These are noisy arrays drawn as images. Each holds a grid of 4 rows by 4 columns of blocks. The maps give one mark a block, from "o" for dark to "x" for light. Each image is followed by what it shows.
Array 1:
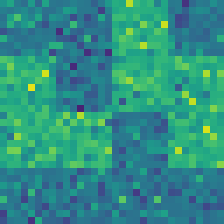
o o x o
x o x x
x x o x
o o o o
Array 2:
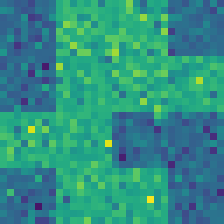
o x x o
o x x x
x x o o
o x x o
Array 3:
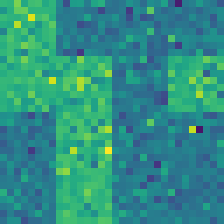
x o o o
x x o x
o x o o
o x o o
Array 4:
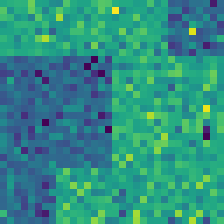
x x x o
o o x x
o o x x
o x x x
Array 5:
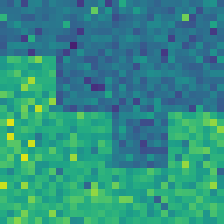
o o o o
x o o o
x x o x
x x x x
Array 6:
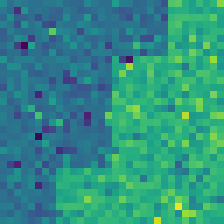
o o o x
o o x x
o o x x
o x x x
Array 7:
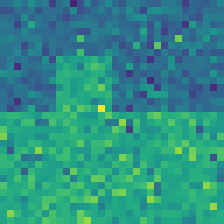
o o o o
o x o o
x x x x
x x x x
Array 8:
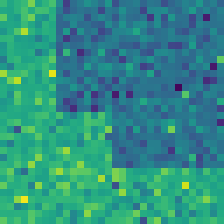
x o o o
x o o o
x x o o
x x x x
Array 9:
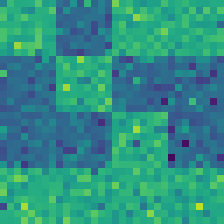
x o x x
o x o o
o o x o
x x x x
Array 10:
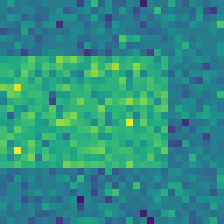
o o o o
x x x o
x x x o
o o o o
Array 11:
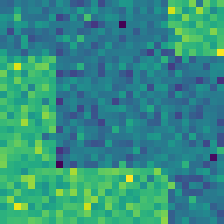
o o o x
x o o o
x o o o
x x x o
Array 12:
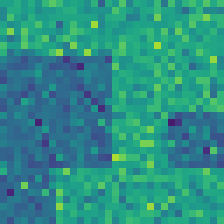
x x x x
o o x x
o o x o
o x x x
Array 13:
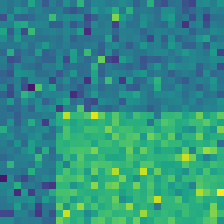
o o o o
o o o o
o x x x
o x x x
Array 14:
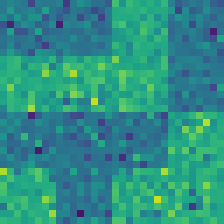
o o x o
x x x o
o o o x
x o x x
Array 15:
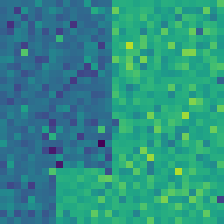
o o x x
o o x x
o o x x
o x x x
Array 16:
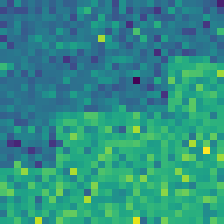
o o o o
o o o x
o x x x
x x x x
